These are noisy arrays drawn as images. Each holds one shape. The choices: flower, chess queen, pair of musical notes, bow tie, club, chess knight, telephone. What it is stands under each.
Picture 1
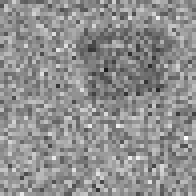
dark telephone
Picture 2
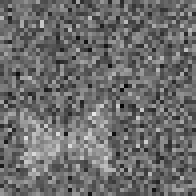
light bow tie
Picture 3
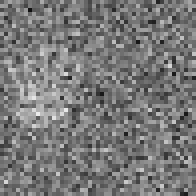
light chess queen, middle left
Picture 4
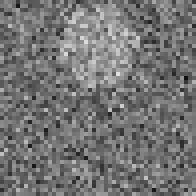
light flower, top middle
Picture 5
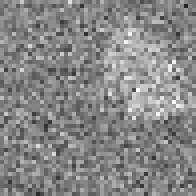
light chess knight
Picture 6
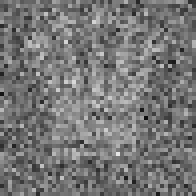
light chess queen
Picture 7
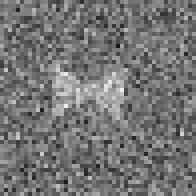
light bow tie, centre
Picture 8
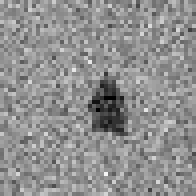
dark chess knight, centre
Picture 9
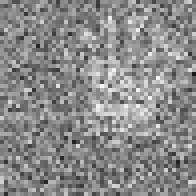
light chess queen
